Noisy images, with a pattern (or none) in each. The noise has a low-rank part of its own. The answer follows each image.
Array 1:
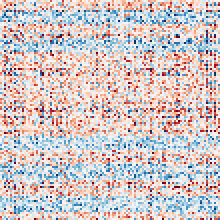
bands of rows
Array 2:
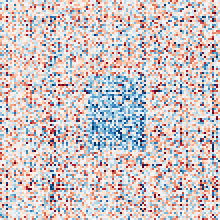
one block
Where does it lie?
centre
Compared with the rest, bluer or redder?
bluer
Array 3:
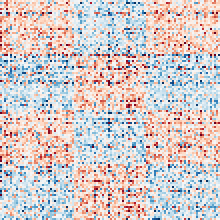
a checkerboard
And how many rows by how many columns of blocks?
4 by 3
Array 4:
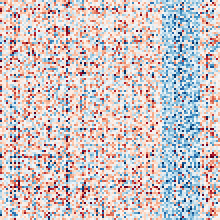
one band of columns
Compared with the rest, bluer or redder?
bluer
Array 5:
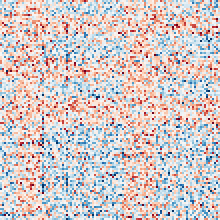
bands of rows crossing bands of columns
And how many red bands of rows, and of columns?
3 and 2
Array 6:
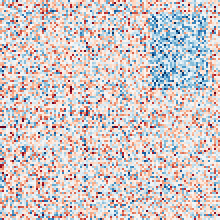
one block
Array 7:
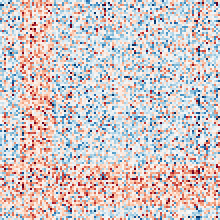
bands of rows crossing bands of columns
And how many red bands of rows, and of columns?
1 and 1
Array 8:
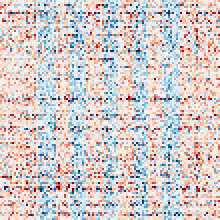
bands of columns
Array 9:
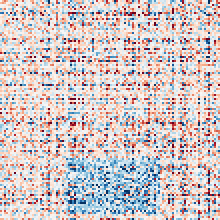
one block
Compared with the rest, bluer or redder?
bluer
